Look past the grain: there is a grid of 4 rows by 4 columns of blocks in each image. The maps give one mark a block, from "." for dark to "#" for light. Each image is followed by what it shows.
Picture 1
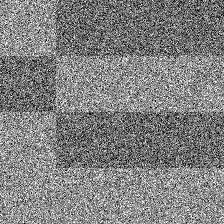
# . . .
. # # #
# . . .
# # # #
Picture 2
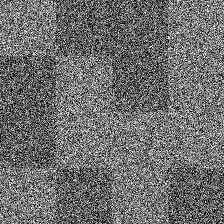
# . . #
. # . #
. # # #
# . # .
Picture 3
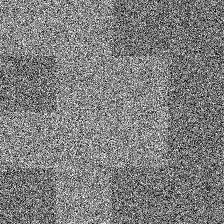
# # . .
. # # .
# # # .
. # . .
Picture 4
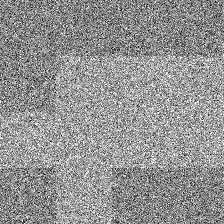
. . . .
. # # #
# # # #
. # . .
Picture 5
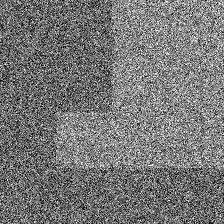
. . # #
. . # #
. # # #
. . . .
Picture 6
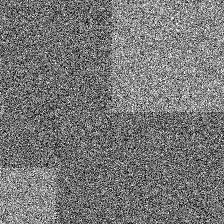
. . # #
. . # #
. . . .
# . . .
